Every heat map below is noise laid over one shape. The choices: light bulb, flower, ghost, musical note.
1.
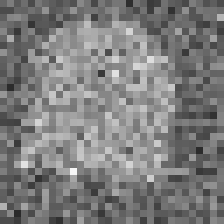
light ghost
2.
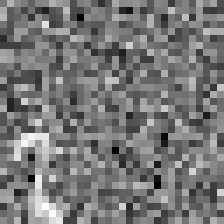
light musical note, bottom left
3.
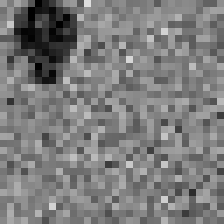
dark light bulb, top left
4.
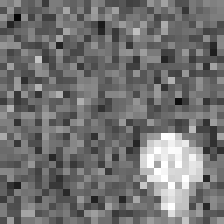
light light bulb, bottom right
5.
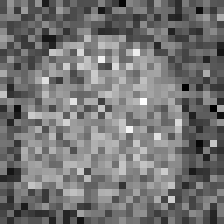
light ghost
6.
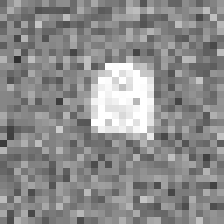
light ghost, centre
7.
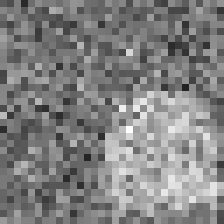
light ghost
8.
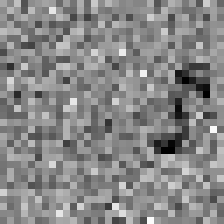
dark musical note, middle right
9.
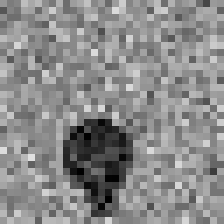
dark light bulb, bottom middle
